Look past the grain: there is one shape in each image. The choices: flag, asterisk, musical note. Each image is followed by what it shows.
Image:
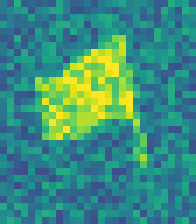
flag
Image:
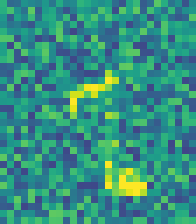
musical note
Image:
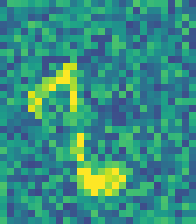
musical note
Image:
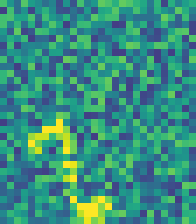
musical note
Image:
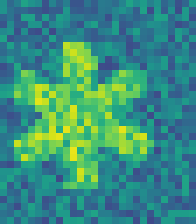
asterisk
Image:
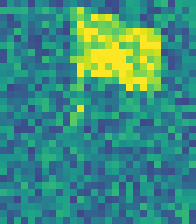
flag
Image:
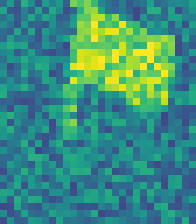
flag
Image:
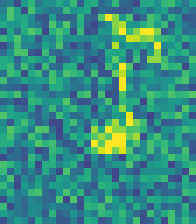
musical note
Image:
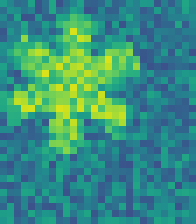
asterisk
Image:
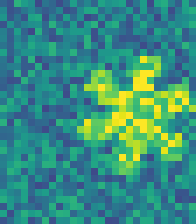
asterisk
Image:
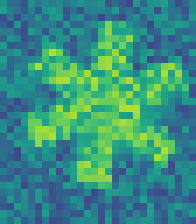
asterisk
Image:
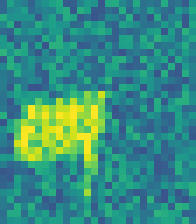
flag
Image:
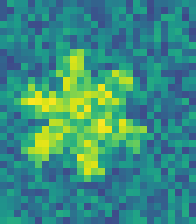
asterisk
